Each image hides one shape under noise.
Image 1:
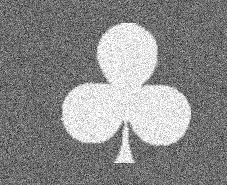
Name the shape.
club
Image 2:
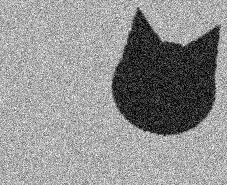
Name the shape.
cat's head
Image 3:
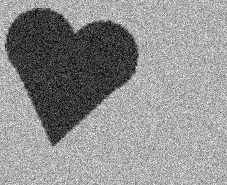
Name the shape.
heart
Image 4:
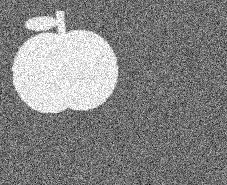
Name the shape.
apple
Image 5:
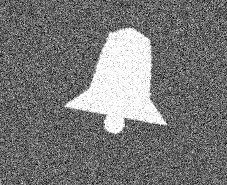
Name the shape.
bell
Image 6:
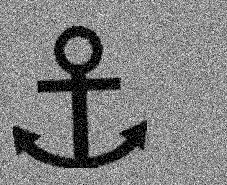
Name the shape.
anchor
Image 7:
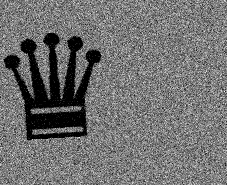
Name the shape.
chess queen
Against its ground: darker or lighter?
darker
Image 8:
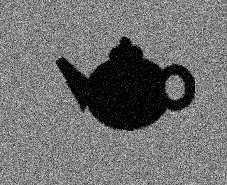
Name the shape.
teapot
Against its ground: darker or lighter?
darker
